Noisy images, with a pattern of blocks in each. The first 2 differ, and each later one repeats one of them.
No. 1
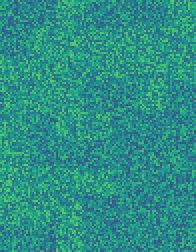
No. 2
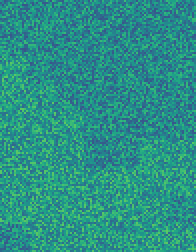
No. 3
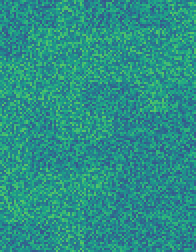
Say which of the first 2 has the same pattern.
1
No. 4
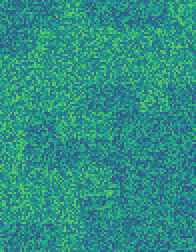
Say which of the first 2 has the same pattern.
1
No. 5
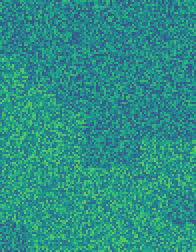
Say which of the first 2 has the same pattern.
2
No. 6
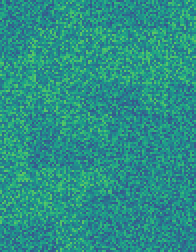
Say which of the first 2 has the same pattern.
1
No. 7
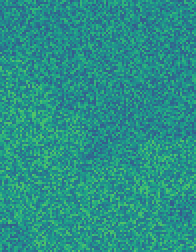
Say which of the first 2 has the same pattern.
2
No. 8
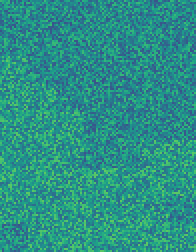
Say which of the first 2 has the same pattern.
2
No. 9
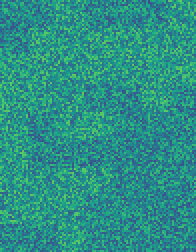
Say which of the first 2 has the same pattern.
1
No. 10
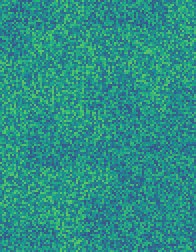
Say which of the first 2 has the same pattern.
1
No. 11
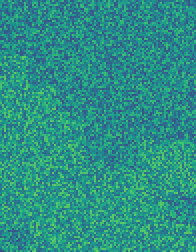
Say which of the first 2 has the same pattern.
2
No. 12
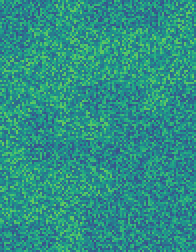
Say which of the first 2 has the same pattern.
1
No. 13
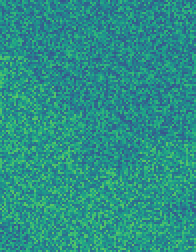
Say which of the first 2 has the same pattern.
2
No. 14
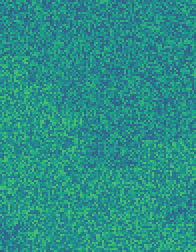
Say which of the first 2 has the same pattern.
2
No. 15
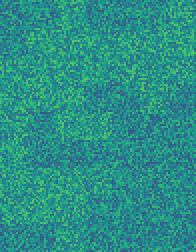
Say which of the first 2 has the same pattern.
1
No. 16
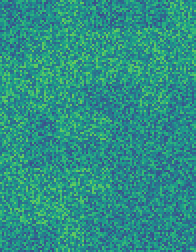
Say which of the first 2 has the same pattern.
1
